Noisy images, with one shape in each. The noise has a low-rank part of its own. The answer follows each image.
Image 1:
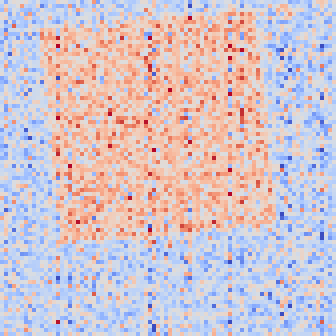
red square
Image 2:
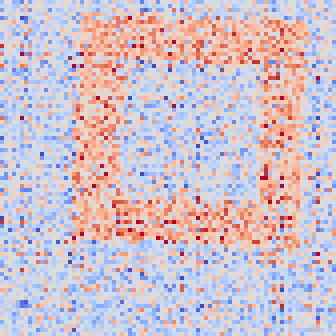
red square frame
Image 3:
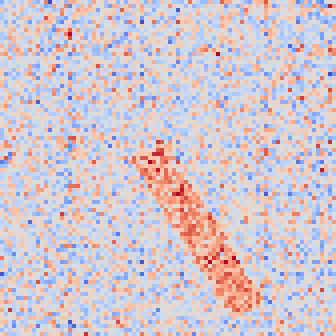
red bar
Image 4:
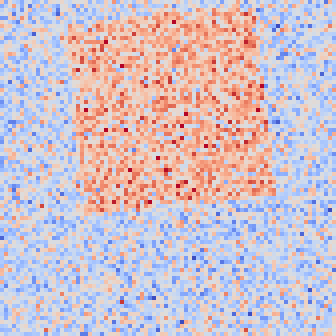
red square
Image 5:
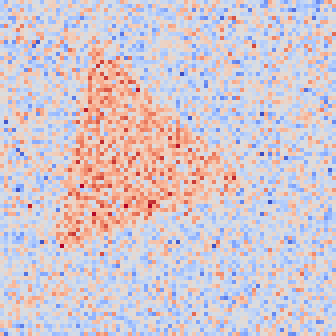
red triangle
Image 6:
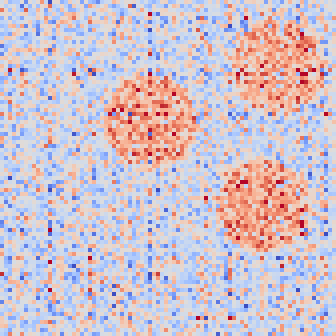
red three dots
